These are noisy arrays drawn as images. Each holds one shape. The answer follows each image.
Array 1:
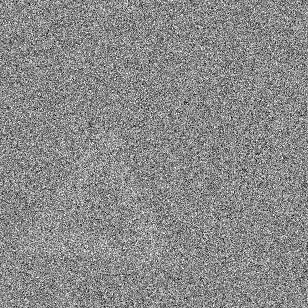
light triangle frame
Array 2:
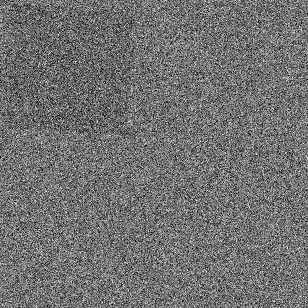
dark square, top left
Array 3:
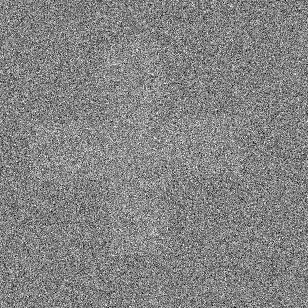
light cross
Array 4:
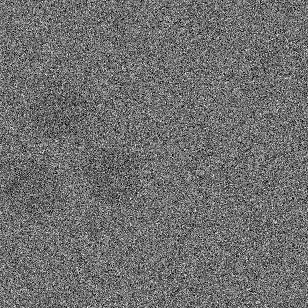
dark three dots, middle left
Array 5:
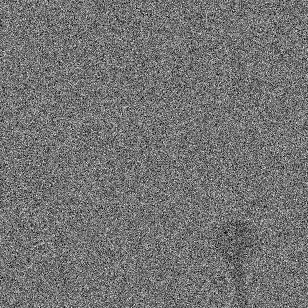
dark lollipop, bottom right
